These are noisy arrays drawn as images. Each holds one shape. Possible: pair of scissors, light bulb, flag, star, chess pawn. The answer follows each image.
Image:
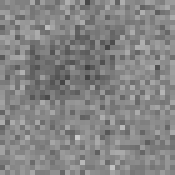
flag
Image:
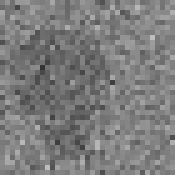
light bulb
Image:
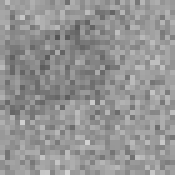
flag
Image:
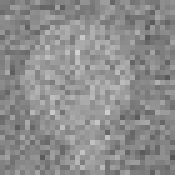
light bulb
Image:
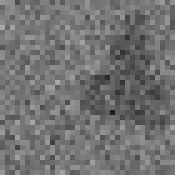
chess pawn
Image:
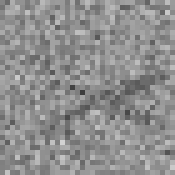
pair of scissors
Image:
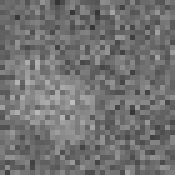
flag
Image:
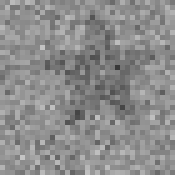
star
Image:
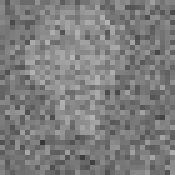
light bulb
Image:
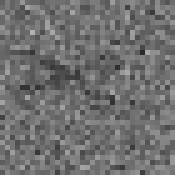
pair of scissors
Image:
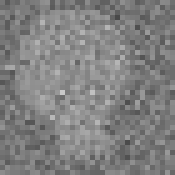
light bulb
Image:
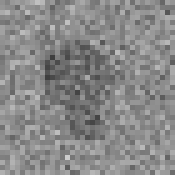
light bulb
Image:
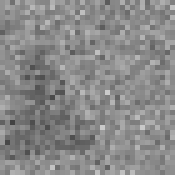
chess pawn
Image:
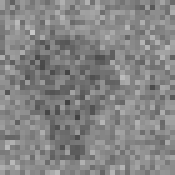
light bulb
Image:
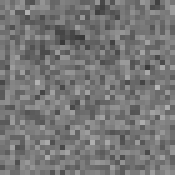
pair of scissors
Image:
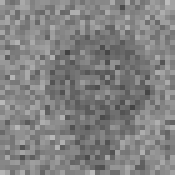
light bulb
